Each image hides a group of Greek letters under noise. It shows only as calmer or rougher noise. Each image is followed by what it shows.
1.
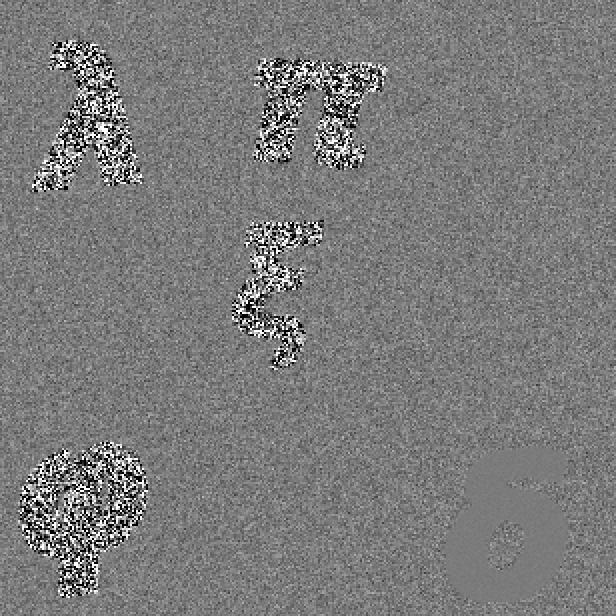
top left: rough lambda; top middle: rough pi; centre: rough xi; bottom left: rough phi; bottom right: calm delta
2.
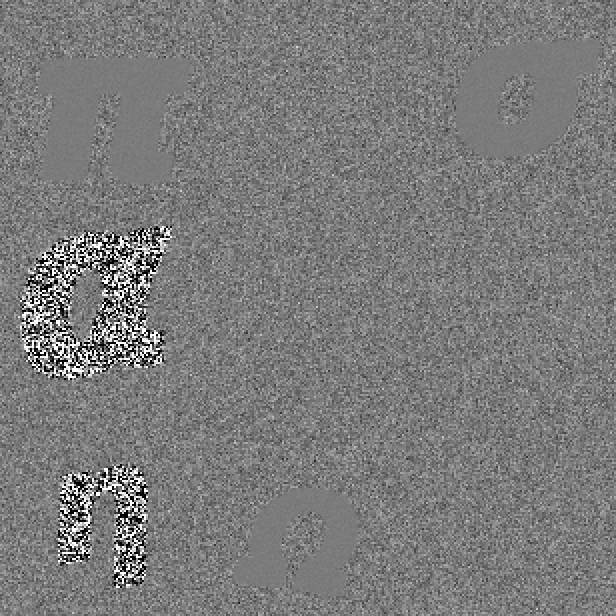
top left: calm pi; top right: calm sigma; middle left: rough alpha; bottom left: rough eta; bottom middle: calm omega
